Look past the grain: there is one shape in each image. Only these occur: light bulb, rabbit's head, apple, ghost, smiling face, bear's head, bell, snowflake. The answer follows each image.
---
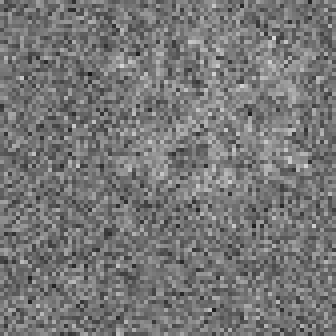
snowflake
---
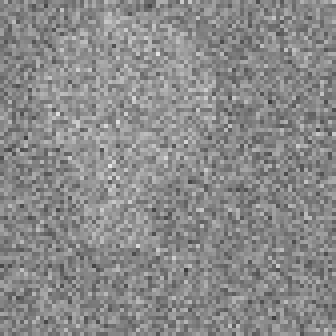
light bulb
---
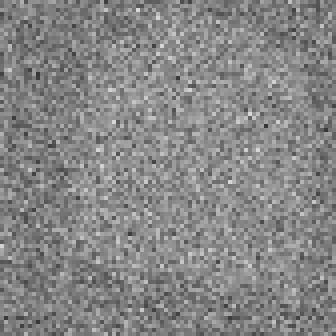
ghost
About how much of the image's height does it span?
nearly all
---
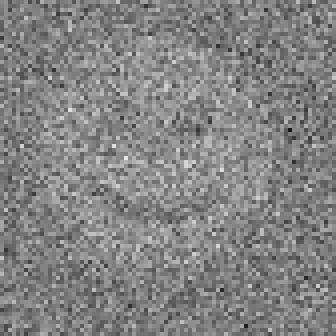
smiling face
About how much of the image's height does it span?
two thirds
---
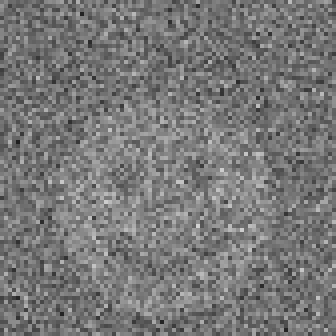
smiling face
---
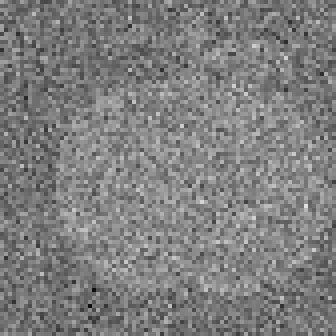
apple
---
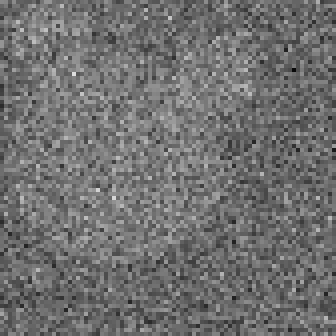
bear's head
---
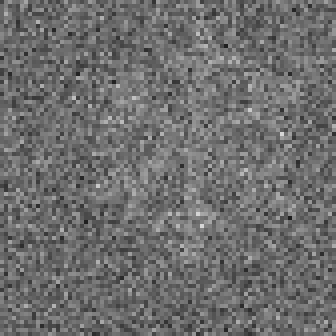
snowflake
